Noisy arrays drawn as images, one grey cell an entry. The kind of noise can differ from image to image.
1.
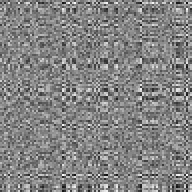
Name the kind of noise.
low rank plus noise
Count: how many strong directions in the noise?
one
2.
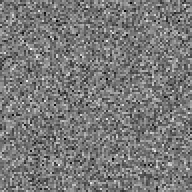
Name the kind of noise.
independent entries
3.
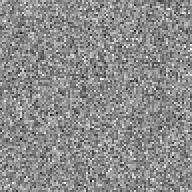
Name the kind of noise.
independent entries
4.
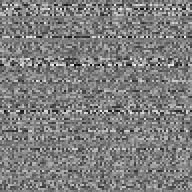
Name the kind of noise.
rows of uneven size
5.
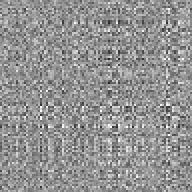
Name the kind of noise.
low rank plus noise
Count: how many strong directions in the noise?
two
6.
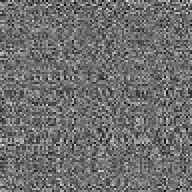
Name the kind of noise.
low rank plus noise
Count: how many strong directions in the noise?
three or four
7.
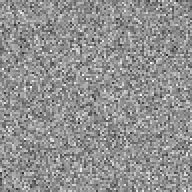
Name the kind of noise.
independent entries
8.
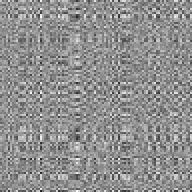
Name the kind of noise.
low rank plus noise
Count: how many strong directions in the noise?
one
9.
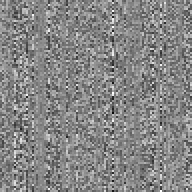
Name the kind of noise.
columns of uneven size
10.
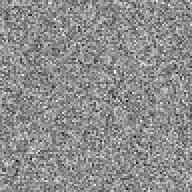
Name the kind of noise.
independent entries
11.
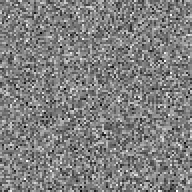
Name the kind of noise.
independent entries
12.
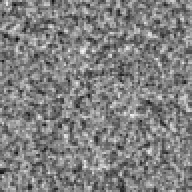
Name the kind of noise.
blotchy
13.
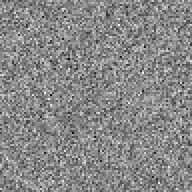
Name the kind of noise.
independent entries
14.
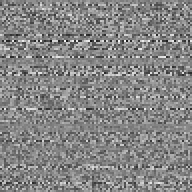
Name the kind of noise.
rows of uneven size
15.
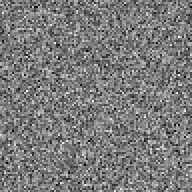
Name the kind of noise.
independent entries
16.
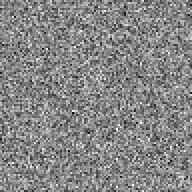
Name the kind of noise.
independent entries
